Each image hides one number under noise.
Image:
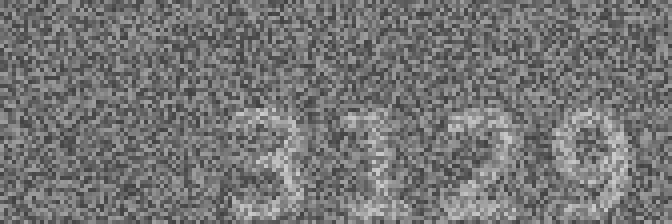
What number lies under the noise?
3129
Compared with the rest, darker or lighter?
lighter
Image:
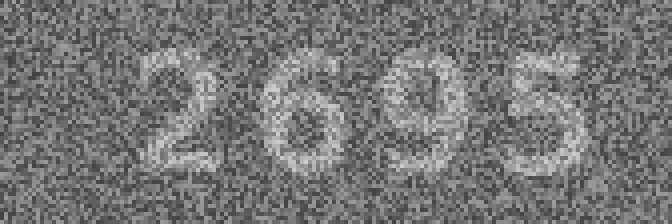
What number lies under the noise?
2695
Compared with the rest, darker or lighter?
lighter
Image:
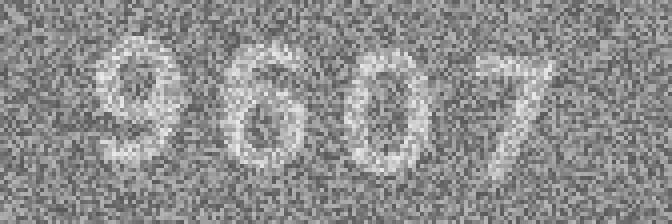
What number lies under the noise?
9607
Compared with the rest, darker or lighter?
lighter
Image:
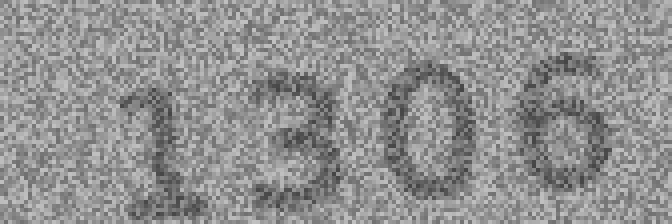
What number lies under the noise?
1306
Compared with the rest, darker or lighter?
darker
